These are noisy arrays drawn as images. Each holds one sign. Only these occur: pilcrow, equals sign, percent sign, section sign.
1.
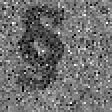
dark section sign
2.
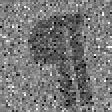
dark pilcrow
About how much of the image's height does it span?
nearly all
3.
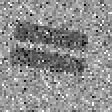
dark equals sign
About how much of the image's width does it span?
two thirds
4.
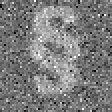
light section sign
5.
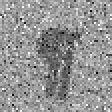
dark pilcrow
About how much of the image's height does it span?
two thirds
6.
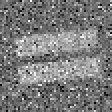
light equals sign
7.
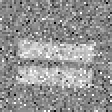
light equals sign
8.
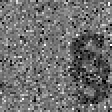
dark section sign
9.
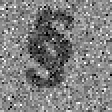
dark section sign
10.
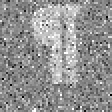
light pilcrow
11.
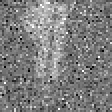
light pilcrow
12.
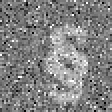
light section sign
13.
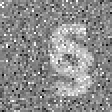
light section sign
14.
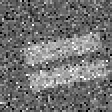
light equals sign
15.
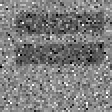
dark equals sign
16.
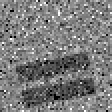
dark equals sign
